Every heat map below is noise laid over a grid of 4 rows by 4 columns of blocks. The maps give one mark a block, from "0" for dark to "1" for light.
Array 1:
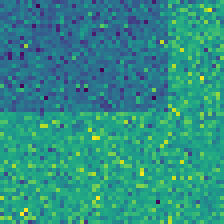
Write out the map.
0001
0001
1111
1111
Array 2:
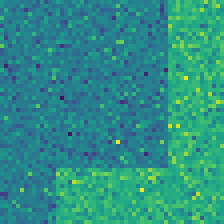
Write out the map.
0001
0001
0001
0111
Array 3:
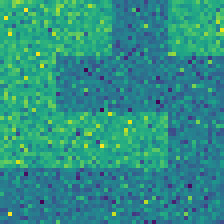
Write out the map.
1101
1000
1110
0000
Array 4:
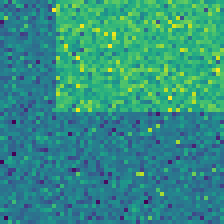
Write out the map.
0111
0111
0000
0000
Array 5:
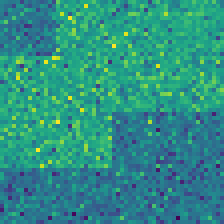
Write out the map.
0111
1111
1100
0000
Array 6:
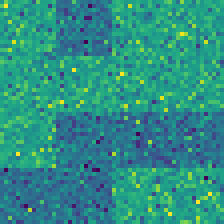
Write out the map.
1011
1111
1000
0011
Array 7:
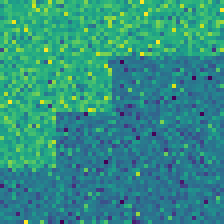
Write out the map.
1111
1100
1000
0000
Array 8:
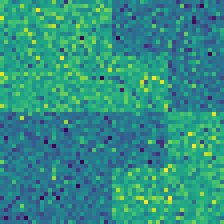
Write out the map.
1100
1110
0001
0011
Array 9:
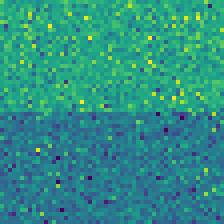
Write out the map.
1111
1111
0000
0000
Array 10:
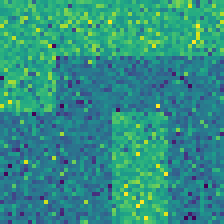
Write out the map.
1111
1000
0010
0010
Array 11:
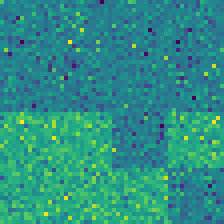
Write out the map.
0000
0000
1101
1110
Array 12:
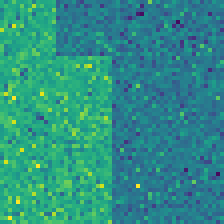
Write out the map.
1000
1100
1100
1100
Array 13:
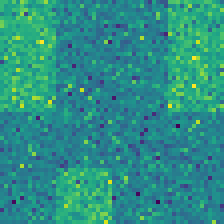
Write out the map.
1001
1001
0000
0100
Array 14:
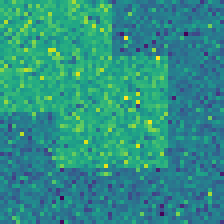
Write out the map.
1100
1110
0110
0000
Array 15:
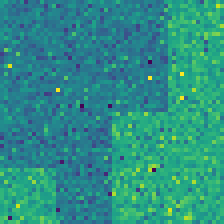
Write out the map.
0001
0001
0011
1011
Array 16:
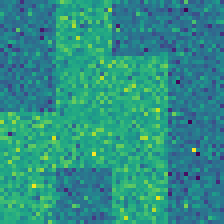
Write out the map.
0100
0110
1110
1010
